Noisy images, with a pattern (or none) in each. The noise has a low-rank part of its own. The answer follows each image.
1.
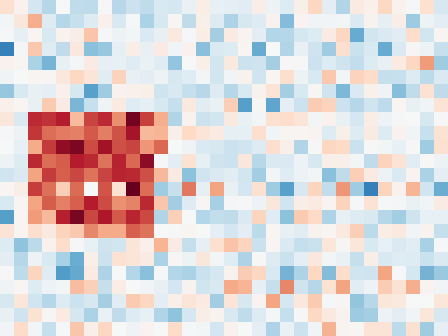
one block
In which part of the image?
middle left
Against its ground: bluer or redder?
redder
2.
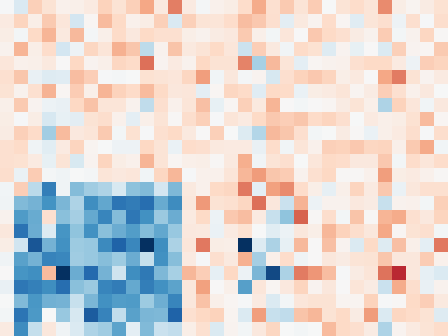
one block
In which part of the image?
bottom left
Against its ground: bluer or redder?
bluer
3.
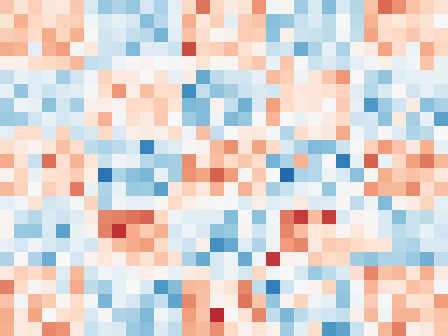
a checkerboard
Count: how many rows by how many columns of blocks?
5 by 5
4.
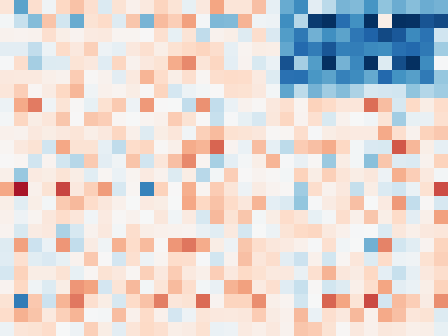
one block
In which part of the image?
top right
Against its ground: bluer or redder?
bluer
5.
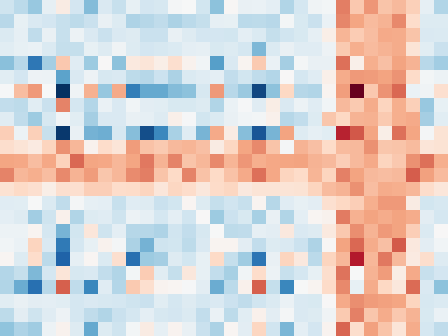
bands of rows crossing bands of columns
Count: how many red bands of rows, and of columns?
1 and 1
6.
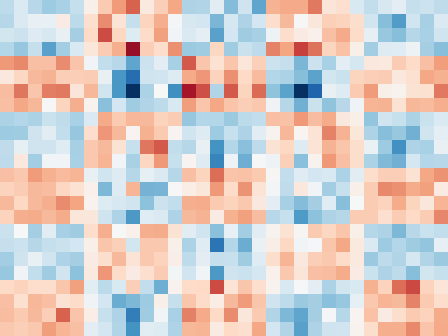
a checkerboard
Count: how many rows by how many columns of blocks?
6 by 5
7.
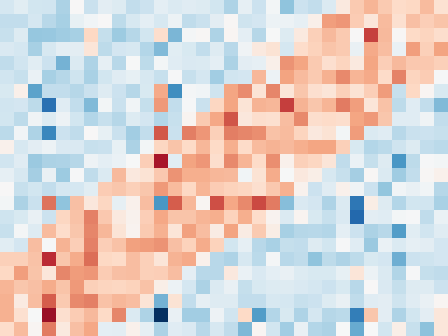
a diagonal band
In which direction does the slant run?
bottom left to top right
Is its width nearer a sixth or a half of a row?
a half
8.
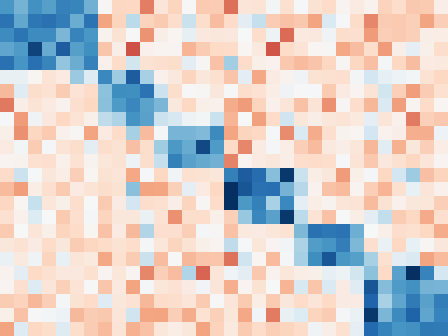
blocks along the diagonal
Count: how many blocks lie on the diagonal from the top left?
6
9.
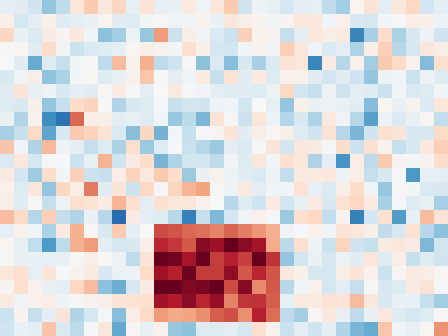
one block
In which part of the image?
bottom middle
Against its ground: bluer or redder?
redder
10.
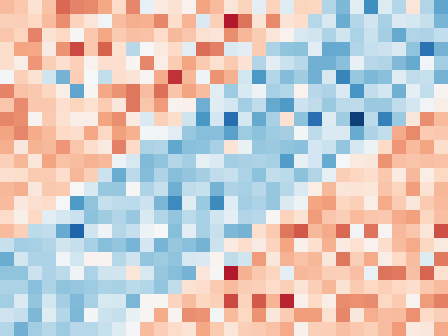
a diagonal band
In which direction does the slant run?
bottom left to top right
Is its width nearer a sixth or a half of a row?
a half
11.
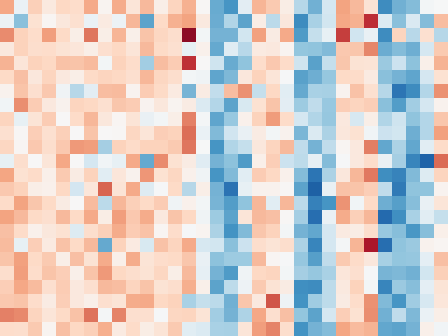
bands of columns
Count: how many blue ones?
3
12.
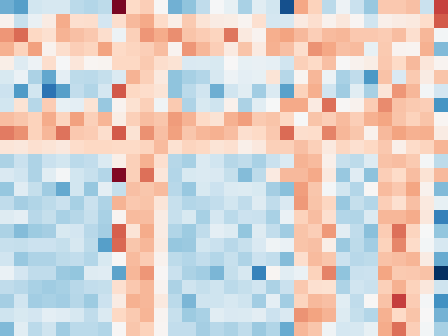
bands of rows crossing bands of columns
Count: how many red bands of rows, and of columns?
2 and 3
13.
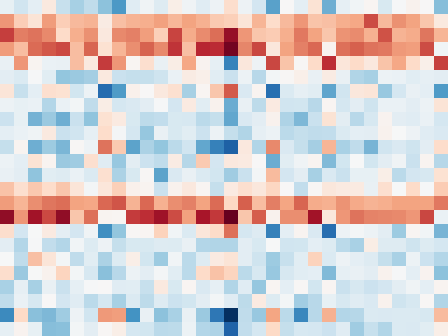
bands of rows
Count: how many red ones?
2
